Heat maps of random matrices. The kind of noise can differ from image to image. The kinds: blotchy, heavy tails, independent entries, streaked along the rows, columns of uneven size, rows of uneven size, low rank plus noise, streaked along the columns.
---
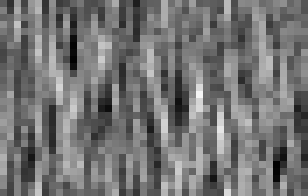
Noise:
streaked along the columns
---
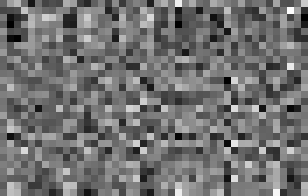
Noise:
low rank plus noise
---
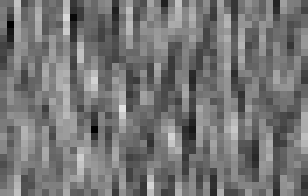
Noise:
streaked along the columns
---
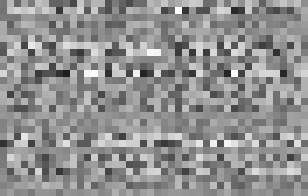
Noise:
rows of uneven size
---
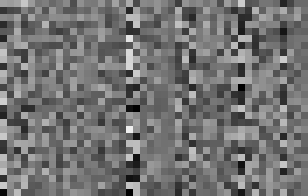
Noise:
columns of uneven size
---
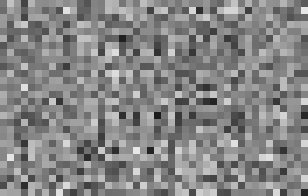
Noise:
low rank plus noise
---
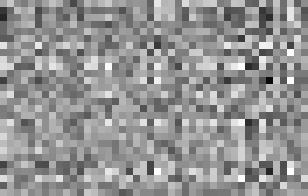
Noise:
low rank plus noise
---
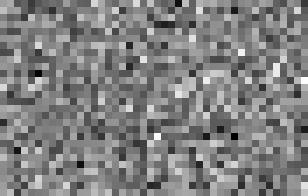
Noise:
independent entries
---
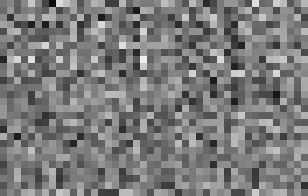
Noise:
low rank plus noise
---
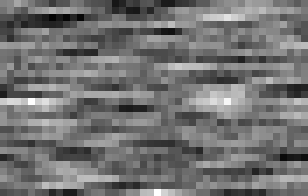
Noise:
streaked along the rows
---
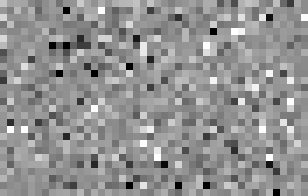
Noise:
heavy tails
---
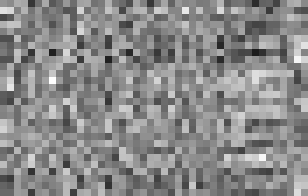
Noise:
low rank plus noise
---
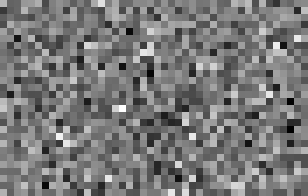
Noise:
independent entries
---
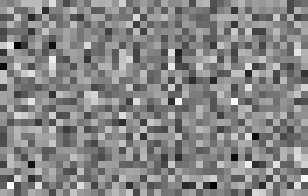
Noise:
low rank plus noise
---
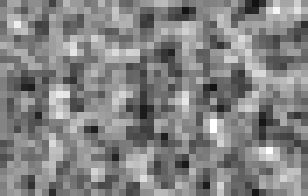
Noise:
blotchy
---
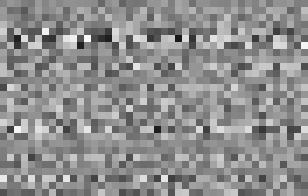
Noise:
rows of uneven size
